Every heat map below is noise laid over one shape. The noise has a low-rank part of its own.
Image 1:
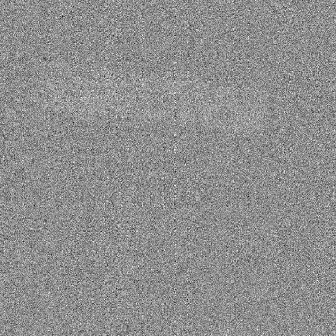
bar
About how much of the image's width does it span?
two thirds
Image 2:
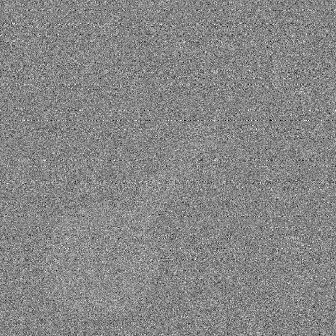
lollipop
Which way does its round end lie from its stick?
down and left
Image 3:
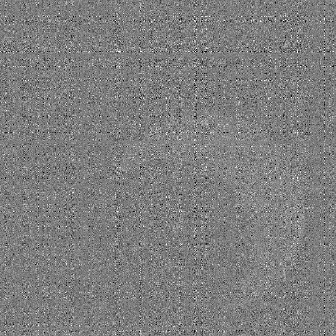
crescent
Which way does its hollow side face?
down and left
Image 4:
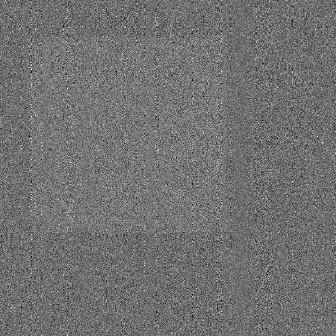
square
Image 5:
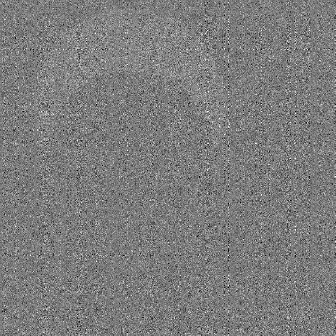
crescent
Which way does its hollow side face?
down
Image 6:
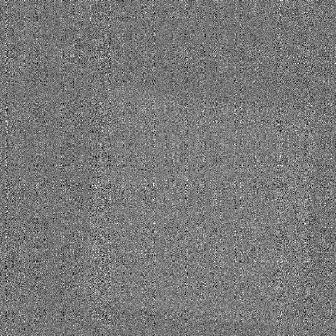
square
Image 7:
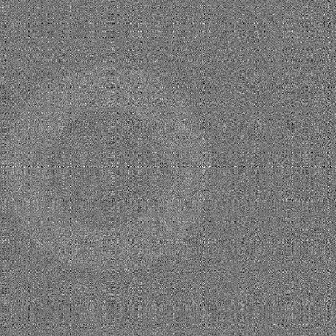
ring
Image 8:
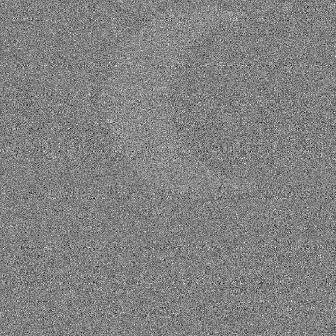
crescent
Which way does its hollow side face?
right
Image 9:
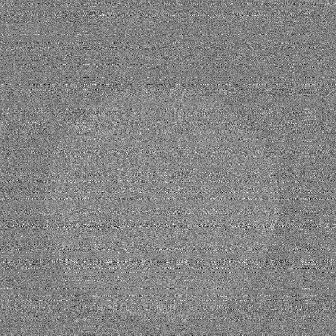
disc
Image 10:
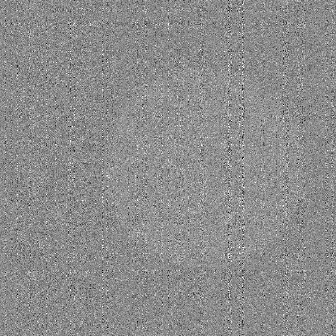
disc
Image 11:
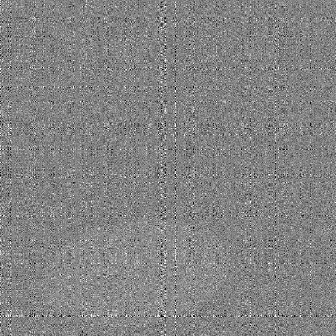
ellipse
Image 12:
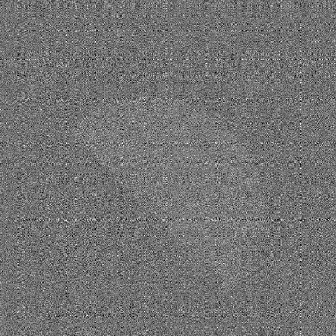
half disc
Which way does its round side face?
up and right
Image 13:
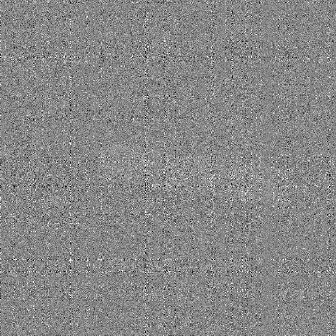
bar
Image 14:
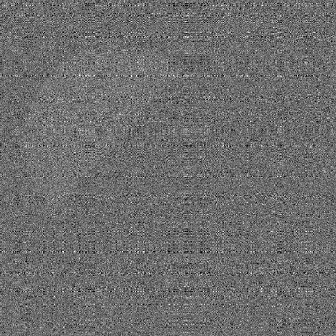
half disc
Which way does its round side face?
up and left
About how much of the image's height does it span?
half
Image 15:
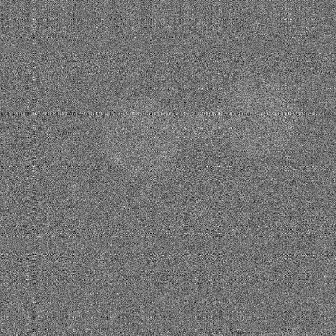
dumbbell
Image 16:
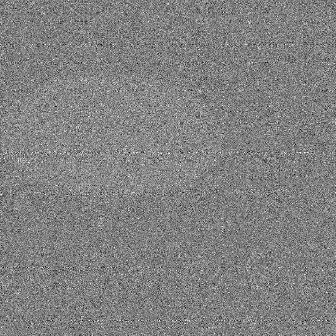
ellipse
